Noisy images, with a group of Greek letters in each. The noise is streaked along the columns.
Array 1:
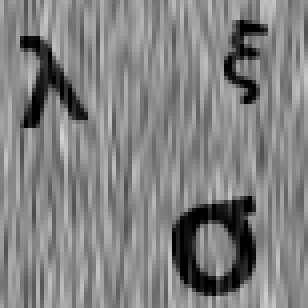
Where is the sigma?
bottom right
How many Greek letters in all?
3
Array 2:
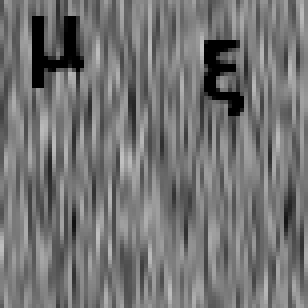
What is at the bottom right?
nothing
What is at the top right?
xi
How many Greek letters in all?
2
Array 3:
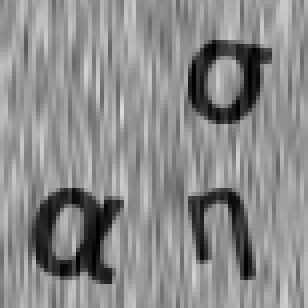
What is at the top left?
nothing
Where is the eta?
bottom right
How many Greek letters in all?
3
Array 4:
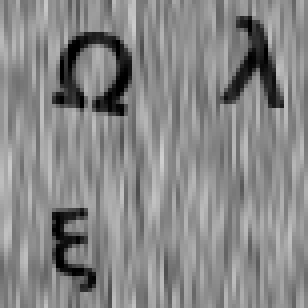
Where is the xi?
bottom left
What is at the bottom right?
nothing
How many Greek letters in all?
3
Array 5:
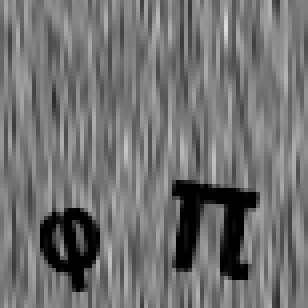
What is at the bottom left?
phi
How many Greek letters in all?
2
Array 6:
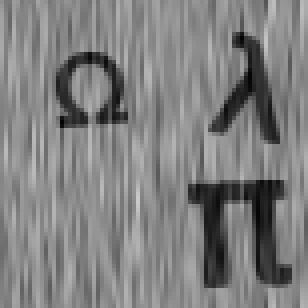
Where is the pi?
bottom right
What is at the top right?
lambda
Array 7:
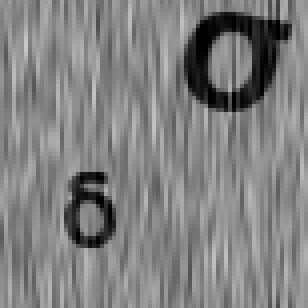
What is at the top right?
sigma
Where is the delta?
bottom left
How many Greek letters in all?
2
